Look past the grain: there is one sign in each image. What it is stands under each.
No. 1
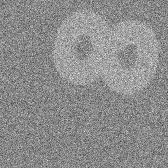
infinity sign
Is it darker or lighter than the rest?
lighter
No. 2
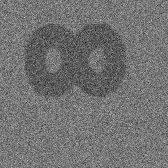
infinity sign
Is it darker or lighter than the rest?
darker
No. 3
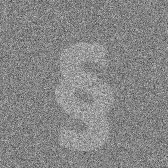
section sign
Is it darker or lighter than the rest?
lighter
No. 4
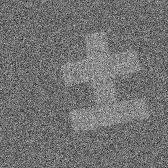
plus-minus sign
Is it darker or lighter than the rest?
lighter
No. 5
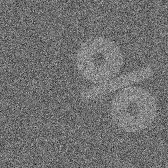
percent sign
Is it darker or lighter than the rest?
lighter
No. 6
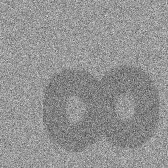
infinity sign
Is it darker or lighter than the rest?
darker
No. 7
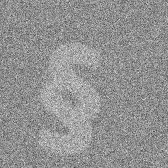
section sign
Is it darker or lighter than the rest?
lighter
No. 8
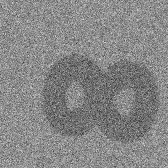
infinity sign
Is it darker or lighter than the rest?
darker
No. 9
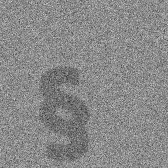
section sign
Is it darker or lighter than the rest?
darker
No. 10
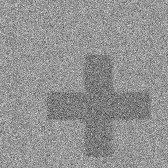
plus sign
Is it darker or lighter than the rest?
darker
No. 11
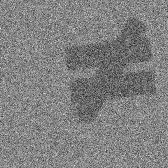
not-equal sign
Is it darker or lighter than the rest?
darker
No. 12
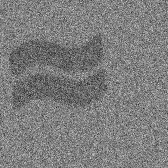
approximately sign
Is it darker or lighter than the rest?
darker
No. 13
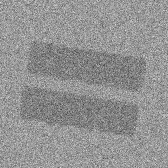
equals sign
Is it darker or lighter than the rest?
darker
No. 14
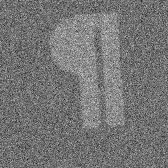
pilcrow
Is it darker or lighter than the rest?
lighter
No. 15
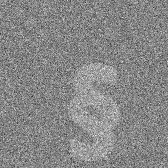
section sign
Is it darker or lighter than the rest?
lighter
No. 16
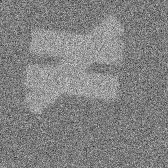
not-equal sign
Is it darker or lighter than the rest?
lighter
